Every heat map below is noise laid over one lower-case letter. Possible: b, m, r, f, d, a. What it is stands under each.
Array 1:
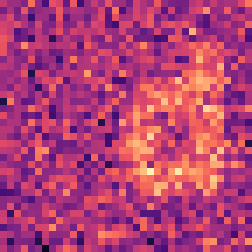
d
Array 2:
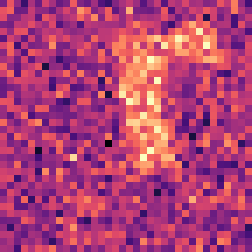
r
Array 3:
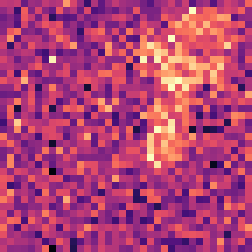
f
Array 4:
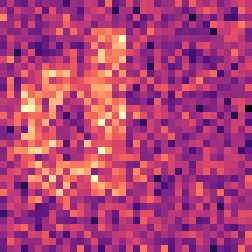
d
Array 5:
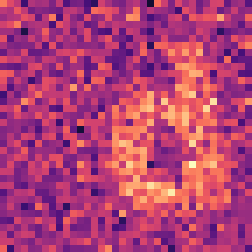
d
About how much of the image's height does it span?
two thirds
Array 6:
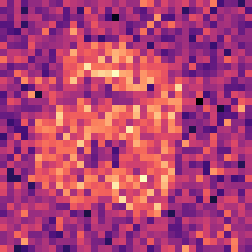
a
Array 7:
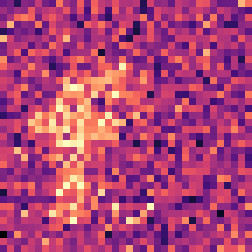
f
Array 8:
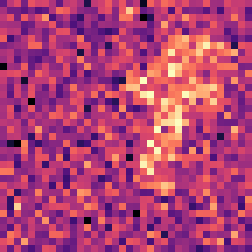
f
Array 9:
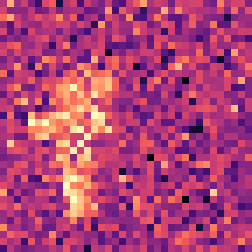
f
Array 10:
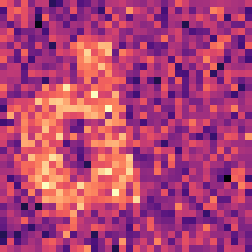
d
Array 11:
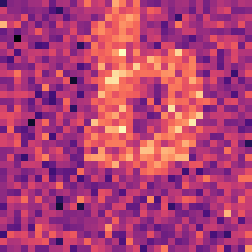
b
